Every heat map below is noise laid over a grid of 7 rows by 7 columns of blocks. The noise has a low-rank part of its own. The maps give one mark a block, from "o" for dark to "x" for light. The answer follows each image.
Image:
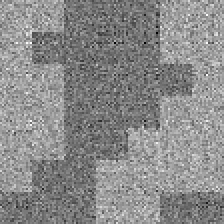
x x o o o x x
x o o o o x x
x x o o o o x
x x o o o x x
x x o o x x x
x o o x x x x
o o o x x o o
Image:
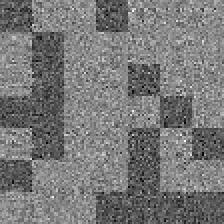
o x x o x x x
x o x x x x x
x o x x o x x
o o x x x o x
x o x x o x o
o x x x o x x
x x x o o o o
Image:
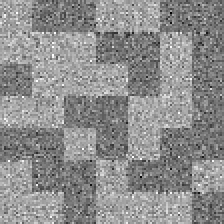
x o o x x o o
x x x o o x o
o x x x o x o
x x o o x x o
o o x o x o o
x o o x o o x
x x o x x x o
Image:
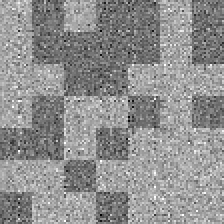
x o x o o x o
x o o o o x o
x x o o x x x
x o x x o x o
o o x o x x x
x x o x x x x
o x x o x x x
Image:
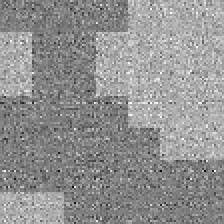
o o o o x x x
x o o x x x x
x o o x x x x
o o o o x x x
o o o o o x x
o o o o o o o
x x o o o o o
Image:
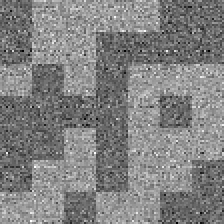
o x x x x o o
o x x o o o o
x o x o x x x
o o o o x o x
o o x o x x x
o x x o x x o
x x o x x o o
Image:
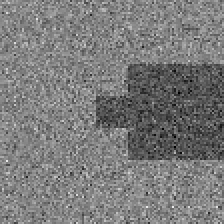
x x x x x x x
x x x x x x x
x x x x o o o
x x x o o o o
x x x x o o o
x x x x x x x
x x x x x x x
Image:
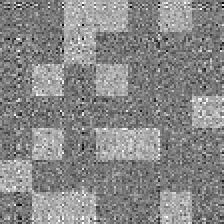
o o x x o x o
o o x o o o o
o x o x o o o
o o o o o o x
o x o x x o o
x o o o o o o
o x x o o x o
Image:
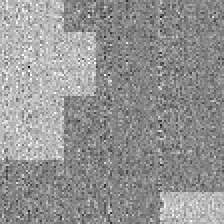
x x o o o o o
x x x o o o o
x x x o o o o
x x o o o o o
x x o o o o o
o o o o o o o
o o o o o x x
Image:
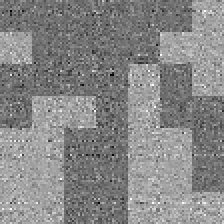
o o o o o o x
x o o o o x x
o o o o x o x
o x x o x o o
x x o o x x o
x x o o x x o
x x o o x x x
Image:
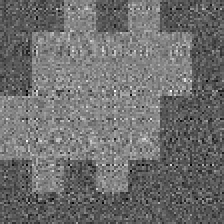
o o x o x o o
o x x x x x o
o x x x x x o
x x x x x o o
x x x x x o o
o x o x o o o
o o o o o o o
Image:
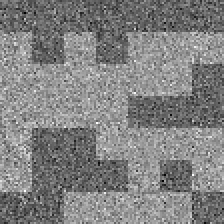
o o o o o o o
x o x o x x x
x x x x x x o
x x x x o o o
x o o x x x x
x o o o x o x
o o x x x x o
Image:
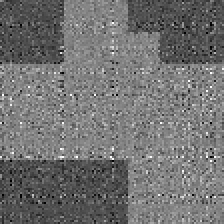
o o x x o o o
o o x x x o o
x x x x x x x
x x x x x x x
x x x x x x x
o o o o x x x
o o o o x x x
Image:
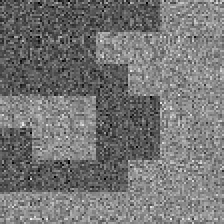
o o o o o x x
o o o x x x x
o o o o x x x
x x x o o x x
o x x o o x x
o o o o x x x
x x x x x x x
